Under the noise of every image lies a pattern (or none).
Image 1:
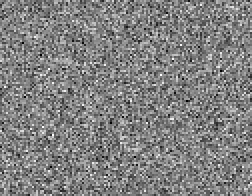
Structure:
only noise
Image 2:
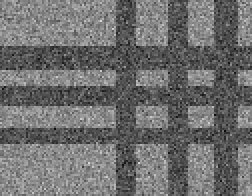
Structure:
bands of rows crossing bands of columns
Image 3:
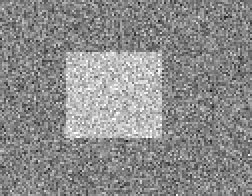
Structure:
one block
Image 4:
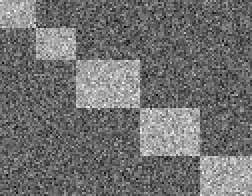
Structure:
blocks along the diagonal
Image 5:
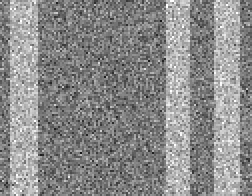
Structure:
bands of columns
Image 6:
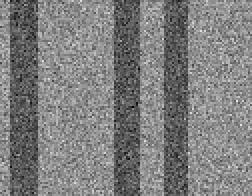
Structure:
bands of columns
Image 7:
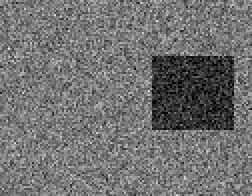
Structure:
one block
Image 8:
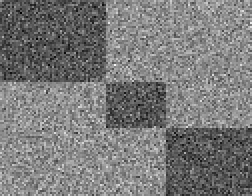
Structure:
blocks along the diagonal
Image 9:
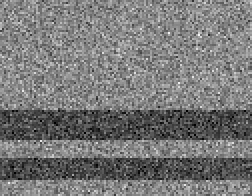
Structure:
bands of rows
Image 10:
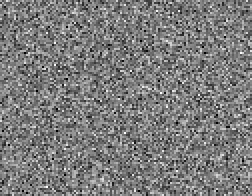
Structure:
only noise
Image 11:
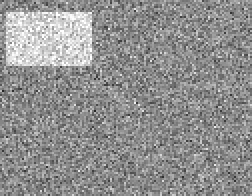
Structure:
one block
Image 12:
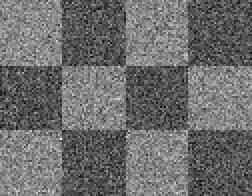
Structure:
a checkerboard
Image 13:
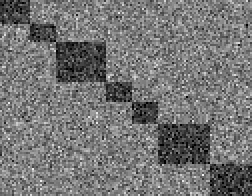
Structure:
blocks along the diagonal
